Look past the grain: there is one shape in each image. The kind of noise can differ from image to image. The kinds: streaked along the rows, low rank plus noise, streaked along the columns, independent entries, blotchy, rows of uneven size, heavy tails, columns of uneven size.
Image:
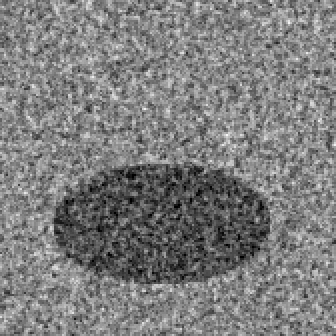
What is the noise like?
blotchy
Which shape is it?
ellipse
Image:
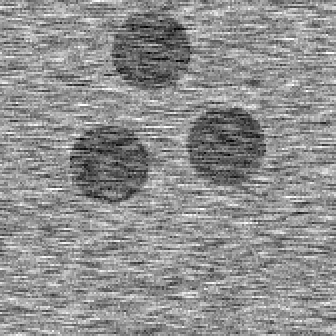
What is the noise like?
streaked along the rows
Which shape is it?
three dots
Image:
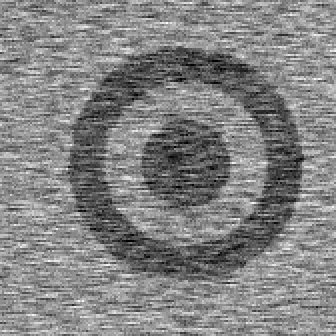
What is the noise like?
streaked along the rows
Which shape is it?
bullseye
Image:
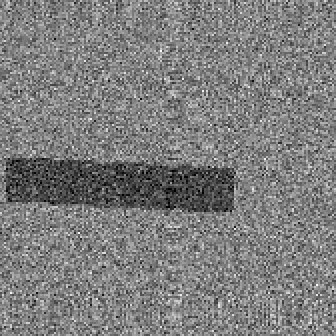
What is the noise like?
low rank plus noise
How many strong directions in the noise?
two
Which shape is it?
bar
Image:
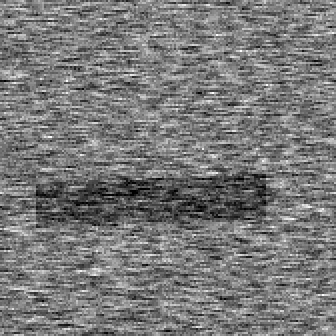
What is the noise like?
streaked along the rows
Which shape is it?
bar
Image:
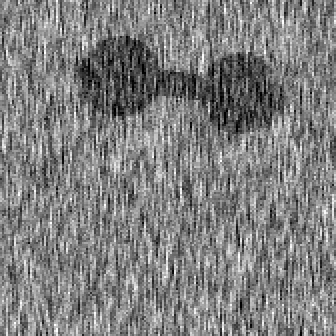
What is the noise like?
streaked along the columns
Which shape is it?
dumbbell
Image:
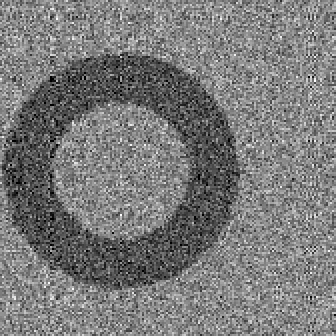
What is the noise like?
low rank plus noise
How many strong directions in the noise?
one
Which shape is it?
ring
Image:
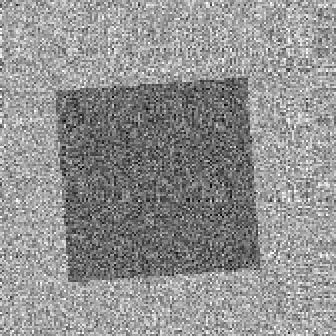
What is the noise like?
low rank plus noise
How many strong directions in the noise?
two
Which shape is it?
square
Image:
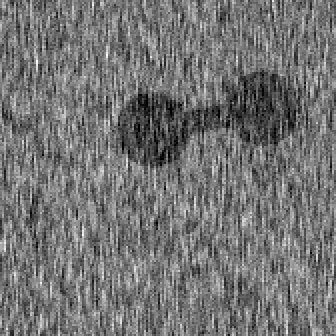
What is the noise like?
streaked along the columns
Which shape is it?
dumbbell
